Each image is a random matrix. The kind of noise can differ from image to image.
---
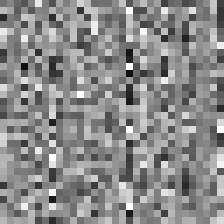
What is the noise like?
columns of uneven size
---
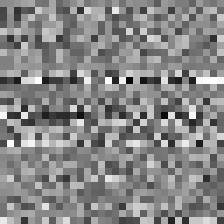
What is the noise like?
rows of uneven size
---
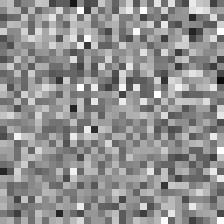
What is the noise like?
low rank plus noise
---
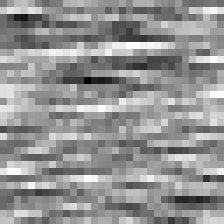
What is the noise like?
streaked along the rows
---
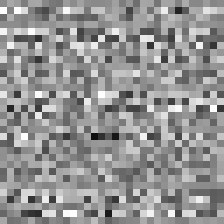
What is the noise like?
rows of uneven size
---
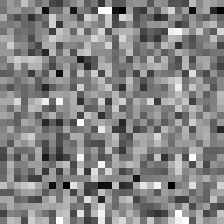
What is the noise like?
low rank plus noise
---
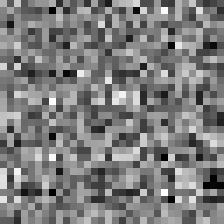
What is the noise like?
low rank plus noise
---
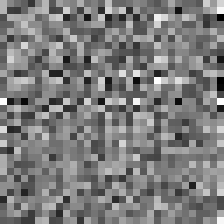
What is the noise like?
low rank plus noise
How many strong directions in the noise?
one
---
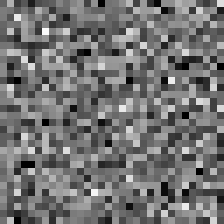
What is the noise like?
low rank plus noise
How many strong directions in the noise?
five to eight
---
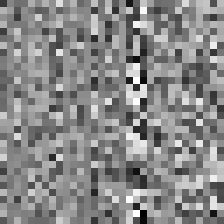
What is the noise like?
columns of uneven size
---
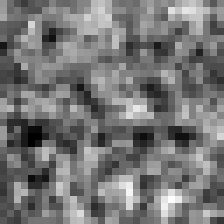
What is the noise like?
blotchy
